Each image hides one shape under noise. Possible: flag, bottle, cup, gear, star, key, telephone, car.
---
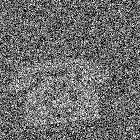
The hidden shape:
telephone
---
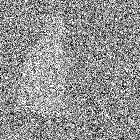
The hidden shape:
bottle
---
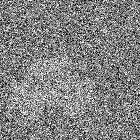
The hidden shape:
car
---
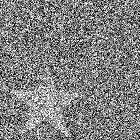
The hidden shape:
star
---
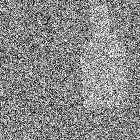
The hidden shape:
bottle
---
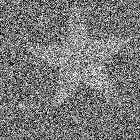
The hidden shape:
star
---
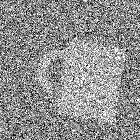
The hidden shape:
cup
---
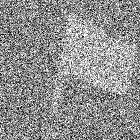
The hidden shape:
flag
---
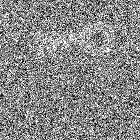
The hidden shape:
key
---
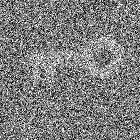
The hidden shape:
key
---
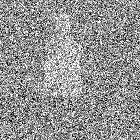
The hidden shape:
bottle
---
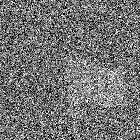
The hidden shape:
flag
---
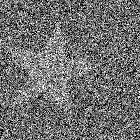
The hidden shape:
star
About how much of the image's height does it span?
two thirds
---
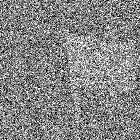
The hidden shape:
flag
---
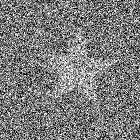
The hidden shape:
star
